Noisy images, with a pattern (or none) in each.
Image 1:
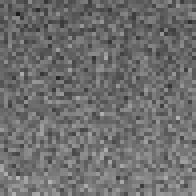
a smooth slope
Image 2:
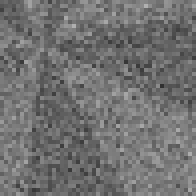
spokes from one point
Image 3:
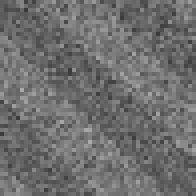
diagonal stripes
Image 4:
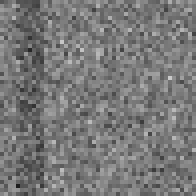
one vertical stripe
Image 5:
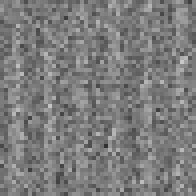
vertical stripes
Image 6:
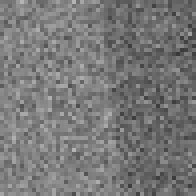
a sharp edge
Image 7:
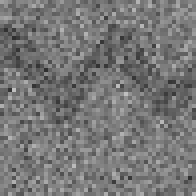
a wavy band
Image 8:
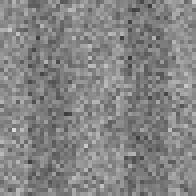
vertical stripes
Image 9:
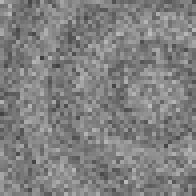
rings round one point
